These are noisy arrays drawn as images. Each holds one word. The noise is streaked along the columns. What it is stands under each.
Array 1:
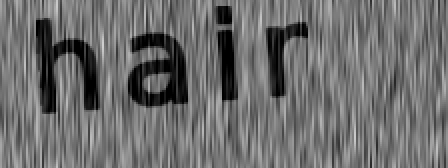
hair
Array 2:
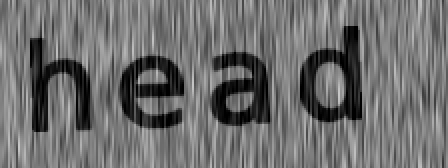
head
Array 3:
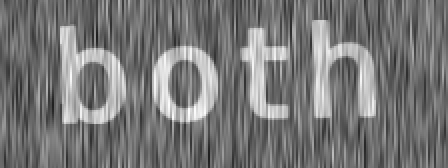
both
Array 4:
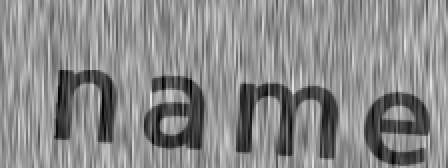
name
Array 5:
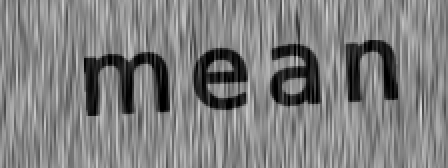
mean
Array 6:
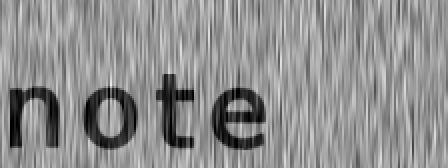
note
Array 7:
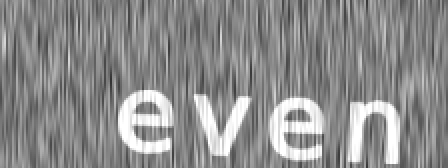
even
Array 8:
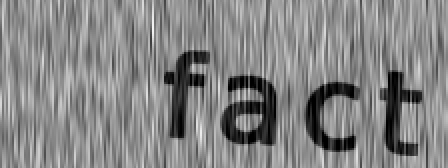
fact
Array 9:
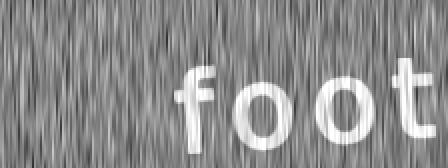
foot
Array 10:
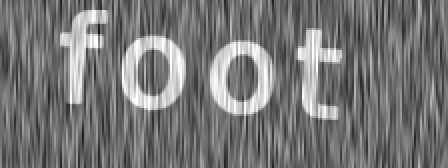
foot
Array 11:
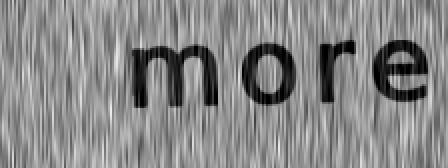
more
